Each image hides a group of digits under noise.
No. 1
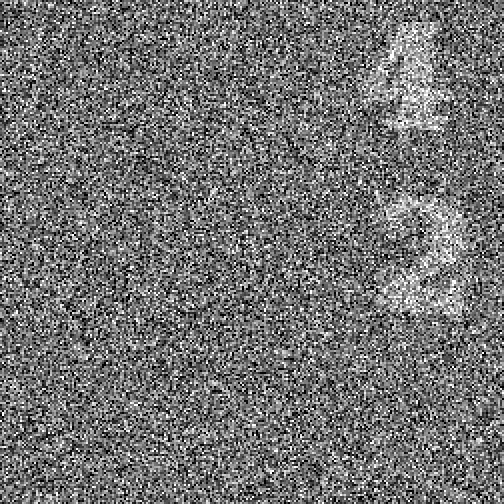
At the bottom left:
nothing
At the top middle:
nothing
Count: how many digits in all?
2
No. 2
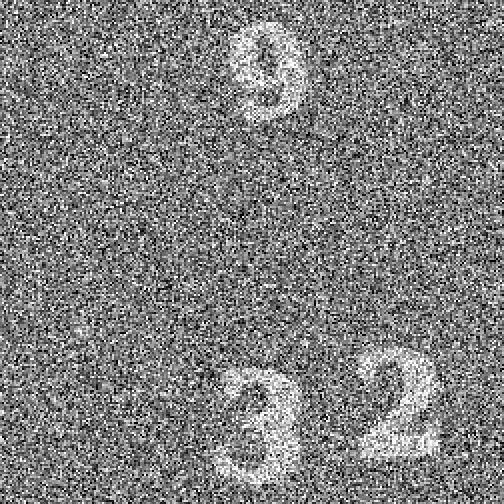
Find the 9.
top middle
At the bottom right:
2
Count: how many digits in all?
3
